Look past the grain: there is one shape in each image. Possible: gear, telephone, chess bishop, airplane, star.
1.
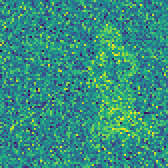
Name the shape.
chess bishop
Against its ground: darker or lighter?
lighter
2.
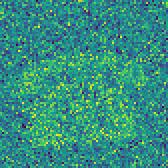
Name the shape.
telephone
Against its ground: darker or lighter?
lighter
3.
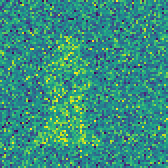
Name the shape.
chess bishop
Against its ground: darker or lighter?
lighter
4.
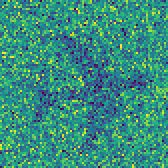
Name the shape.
airplane
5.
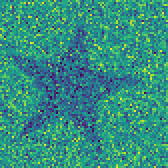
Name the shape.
star
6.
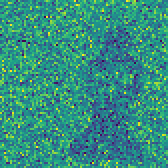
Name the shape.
chess bishop
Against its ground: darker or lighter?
darker
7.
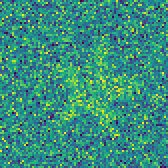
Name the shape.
star
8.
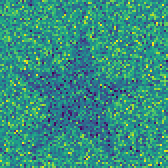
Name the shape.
star
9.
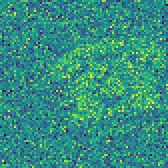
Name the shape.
telephone
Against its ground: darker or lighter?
lighter
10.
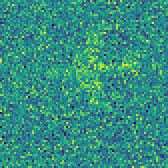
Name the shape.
airplane
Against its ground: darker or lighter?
lighter
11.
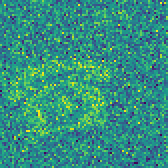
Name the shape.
telephone
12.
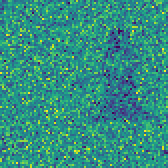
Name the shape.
chess bishop
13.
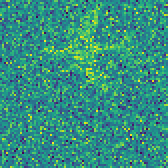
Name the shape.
airplane
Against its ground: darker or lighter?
lighter
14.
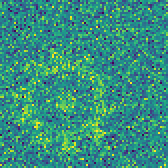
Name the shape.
gear
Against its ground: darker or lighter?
lighter
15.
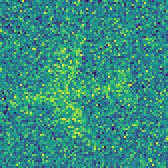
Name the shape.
airplane
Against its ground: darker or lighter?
lighter
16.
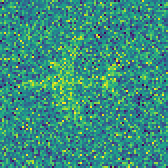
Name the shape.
airplane
